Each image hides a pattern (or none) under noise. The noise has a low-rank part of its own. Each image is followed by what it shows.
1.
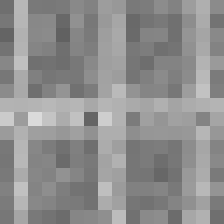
bands of rows crossing bands of columns
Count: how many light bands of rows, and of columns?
1 and 3
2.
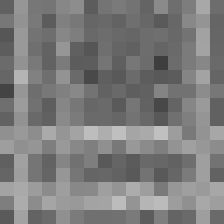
bands of rows crossing bands of columns
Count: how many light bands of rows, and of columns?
2 and 3
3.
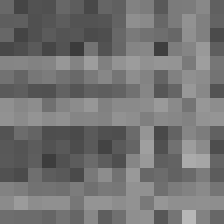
bands of rows crossing bands of columns
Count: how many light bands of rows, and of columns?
3 and 2
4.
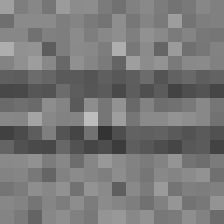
bands of rows
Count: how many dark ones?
2
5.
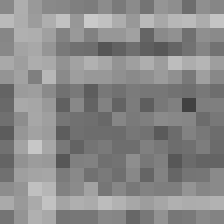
bands of rows crossing bands of columns
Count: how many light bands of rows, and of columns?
3 and 1
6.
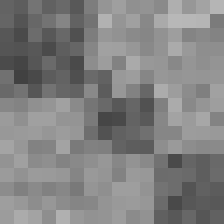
blocks along the diagonal
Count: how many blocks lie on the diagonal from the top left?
3
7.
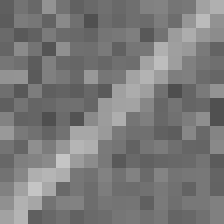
a diagonal band
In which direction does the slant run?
bottom left to top right
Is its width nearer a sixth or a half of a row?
a sixth
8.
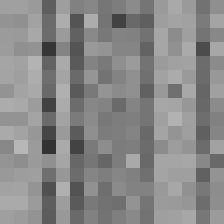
bands of columns
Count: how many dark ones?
5
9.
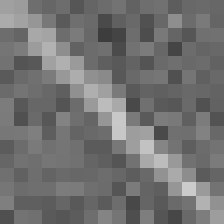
a diagonal band
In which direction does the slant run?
top left to bottom right
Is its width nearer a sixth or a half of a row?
a sixth
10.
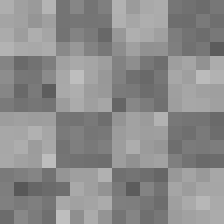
a checkerboard
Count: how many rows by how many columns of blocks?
4 by 4
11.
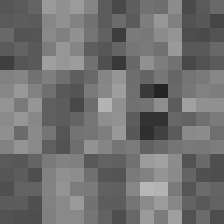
a checkerboard
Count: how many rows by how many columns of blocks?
3 by 5
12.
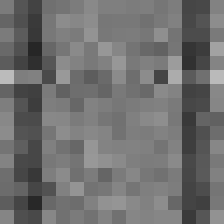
bands of columns
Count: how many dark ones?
2
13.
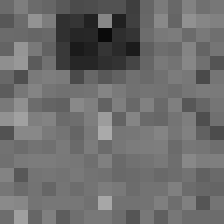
one block
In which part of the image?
top middle
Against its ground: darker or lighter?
darker
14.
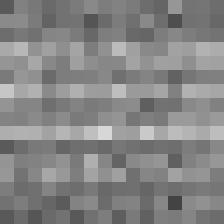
bands of rows
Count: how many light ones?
4
